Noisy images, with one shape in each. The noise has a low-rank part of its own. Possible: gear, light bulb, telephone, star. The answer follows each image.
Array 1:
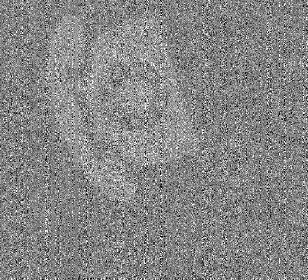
telephone
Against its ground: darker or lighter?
lighter
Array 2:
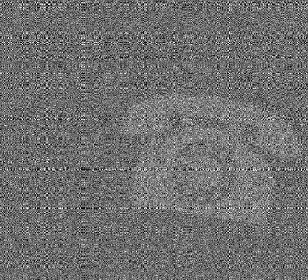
telephone
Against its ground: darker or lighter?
lighter
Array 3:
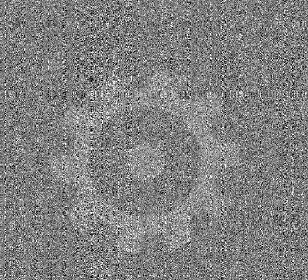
gear
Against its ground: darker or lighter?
lighter
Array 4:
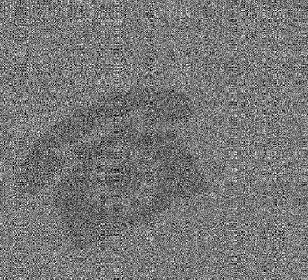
telephone
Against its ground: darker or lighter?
darker
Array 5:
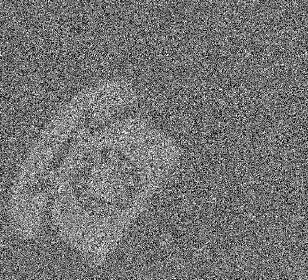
telephone
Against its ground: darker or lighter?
lighter
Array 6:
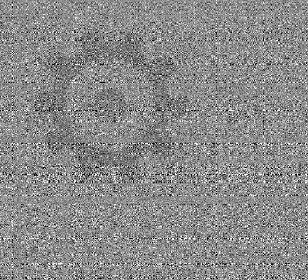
gear
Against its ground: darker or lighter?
darker
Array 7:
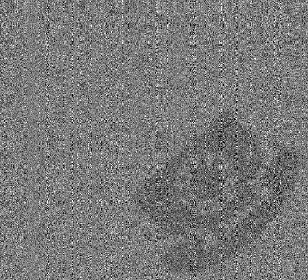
telephone
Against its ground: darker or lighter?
darker
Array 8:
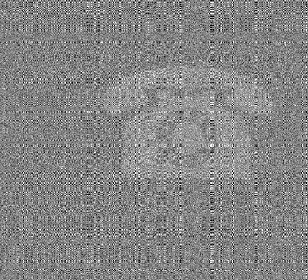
telephone
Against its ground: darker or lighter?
lighter
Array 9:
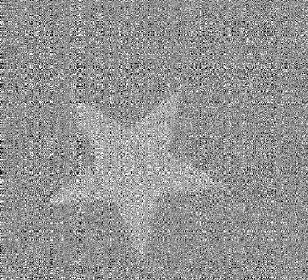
star
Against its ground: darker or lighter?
lighter
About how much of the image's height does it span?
two thirds
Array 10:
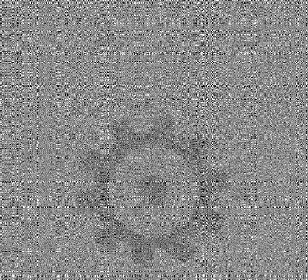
gear
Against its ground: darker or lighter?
darker
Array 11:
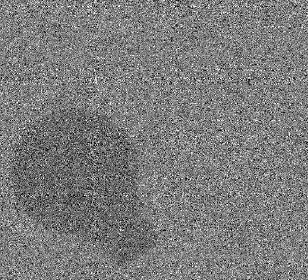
light bulb
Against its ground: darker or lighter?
darker
